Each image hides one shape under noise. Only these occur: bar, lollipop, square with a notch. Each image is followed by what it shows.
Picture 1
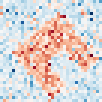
square with a notch
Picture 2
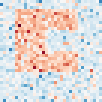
square with a notch
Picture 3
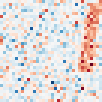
bar
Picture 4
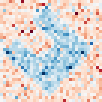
square with a notch
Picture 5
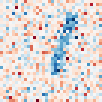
bar
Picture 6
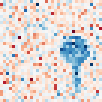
lollipop
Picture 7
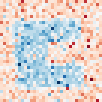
square with a notch
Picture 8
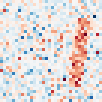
bar
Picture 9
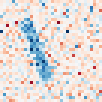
bar
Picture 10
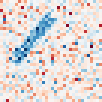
bar
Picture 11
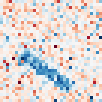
bar
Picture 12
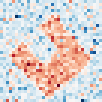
square with a notch
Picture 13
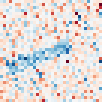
bar
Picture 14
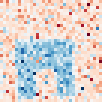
square with a notch
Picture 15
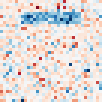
bar
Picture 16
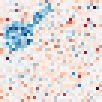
lollipop
